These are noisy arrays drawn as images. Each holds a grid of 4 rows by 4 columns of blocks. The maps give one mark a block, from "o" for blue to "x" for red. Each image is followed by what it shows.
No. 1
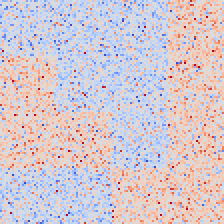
ooox
xoox
xxox
ooxx
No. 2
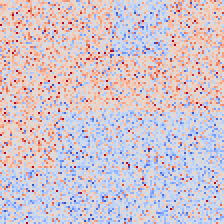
xxox
xxxx
xooo
oooo
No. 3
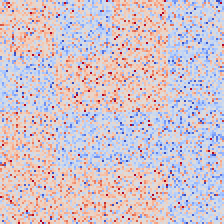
xoxo
oxxo
xooo
xxxo
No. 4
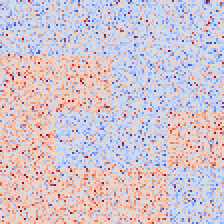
oooo
xxoo
xoox
xxxo
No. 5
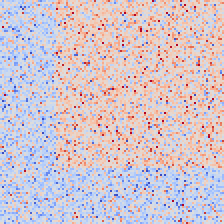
oxxx
oxxx
oxxx
oooo
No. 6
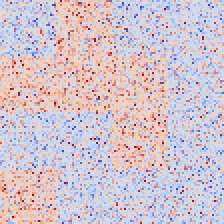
oxoo
xxxo
ooxo
xooo
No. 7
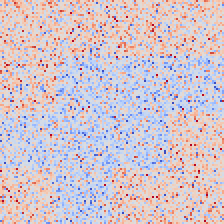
xxxx
xooo
ooox
xoxx
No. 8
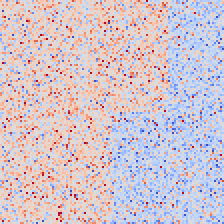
xxxo
xxxo
xxoo
xxoo
